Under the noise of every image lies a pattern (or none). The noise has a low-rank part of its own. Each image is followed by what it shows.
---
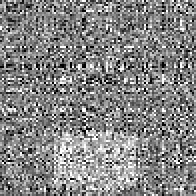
one block
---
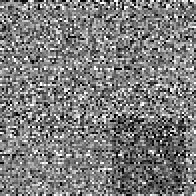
one block
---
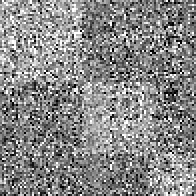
blocks along the diagonal
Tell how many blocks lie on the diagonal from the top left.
3
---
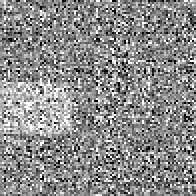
one block
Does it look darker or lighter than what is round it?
lighter
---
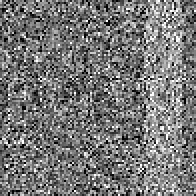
one band of columns
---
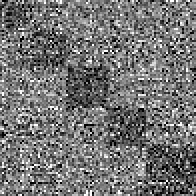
blocks along the diagonal
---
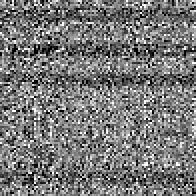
bands of rows
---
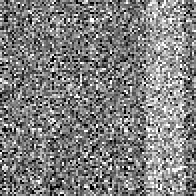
one band of columns
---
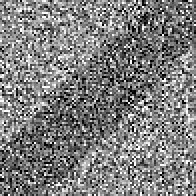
a diagonal band
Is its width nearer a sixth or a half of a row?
a half
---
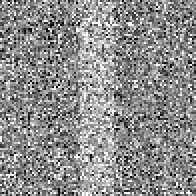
one band of columns
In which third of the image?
middle
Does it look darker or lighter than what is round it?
lighter
